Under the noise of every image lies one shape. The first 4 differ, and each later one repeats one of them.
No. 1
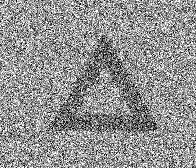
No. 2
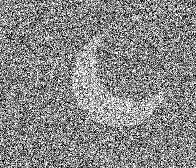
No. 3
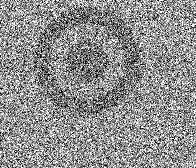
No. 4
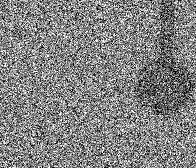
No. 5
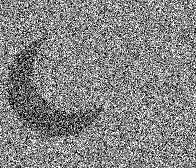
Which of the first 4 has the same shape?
2
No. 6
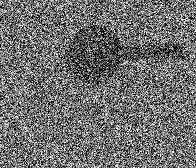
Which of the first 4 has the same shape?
4
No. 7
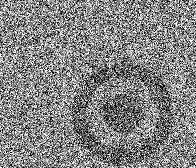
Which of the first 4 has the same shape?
3
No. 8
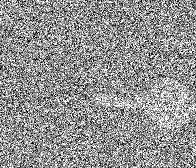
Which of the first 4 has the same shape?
4
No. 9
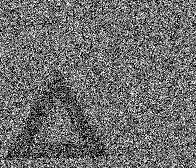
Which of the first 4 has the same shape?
1
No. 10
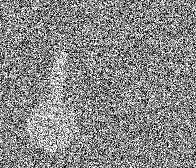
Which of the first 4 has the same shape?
4
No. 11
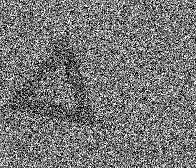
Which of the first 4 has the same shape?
1
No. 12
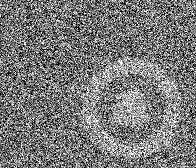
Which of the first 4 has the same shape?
3
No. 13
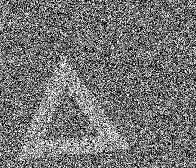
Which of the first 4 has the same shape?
1
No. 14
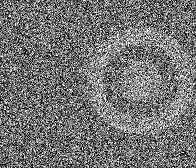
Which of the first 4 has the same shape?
3
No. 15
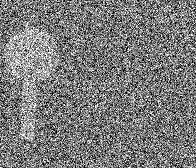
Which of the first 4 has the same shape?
4
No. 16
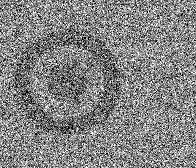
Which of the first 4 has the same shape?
3
